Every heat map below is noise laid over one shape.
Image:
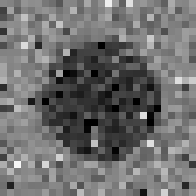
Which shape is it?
disc
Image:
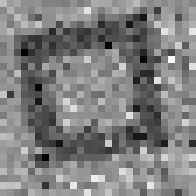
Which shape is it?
square frame
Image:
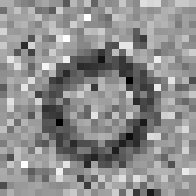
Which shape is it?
ring
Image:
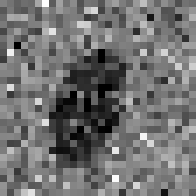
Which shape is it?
ellipse
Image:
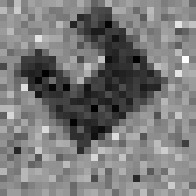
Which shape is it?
square with a notch
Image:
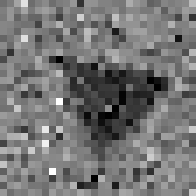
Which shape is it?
triangle
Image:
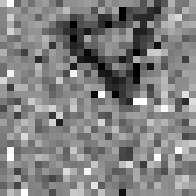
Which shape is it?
triangle frame
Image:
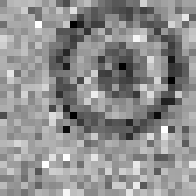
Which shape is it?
bullseye
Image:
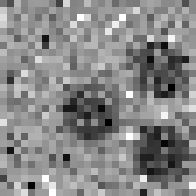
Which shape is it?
three dots
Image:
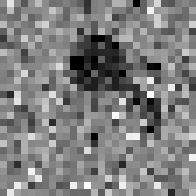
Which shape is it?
lollipop
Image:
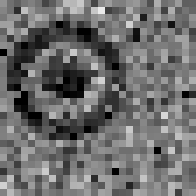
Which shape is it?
bullseye
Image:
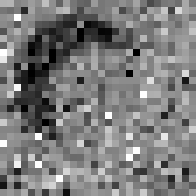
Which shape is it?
crescent
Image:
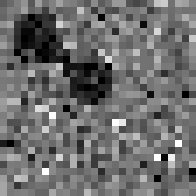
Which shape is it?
dumbbell
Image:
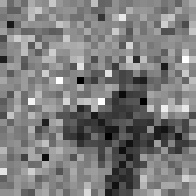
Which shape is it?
cross
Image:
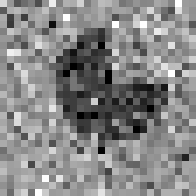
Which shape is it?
disc with a wedge cut out
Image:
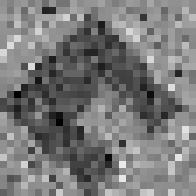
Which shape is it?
square with a notch
